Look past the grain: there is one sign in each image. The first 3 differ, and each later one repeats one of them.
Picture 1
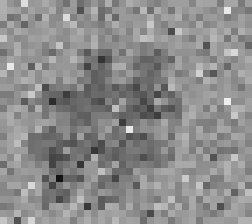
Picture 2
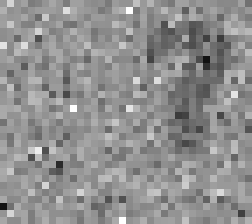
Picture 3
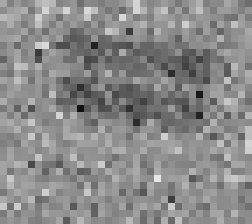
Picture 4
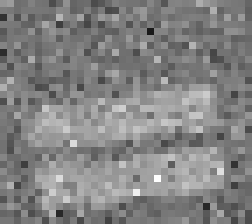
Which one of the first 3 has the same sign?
3
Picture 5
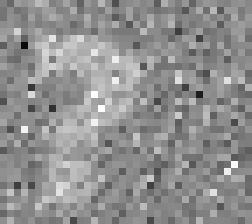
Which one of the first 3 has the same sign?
2
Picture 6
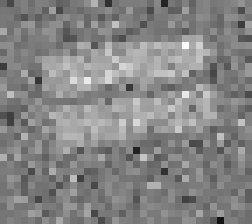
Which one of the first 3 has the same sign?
3
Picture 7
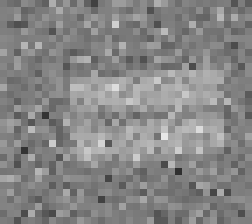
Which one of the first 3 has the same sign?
3
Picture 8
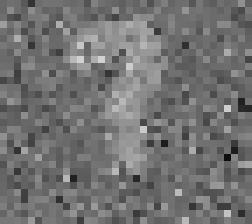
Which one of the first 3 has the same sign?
2
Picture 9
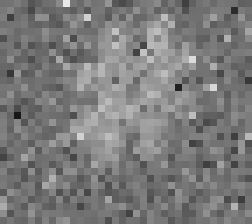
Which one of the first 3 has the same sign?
1
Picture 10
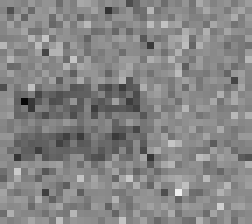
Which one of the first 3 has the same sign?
3
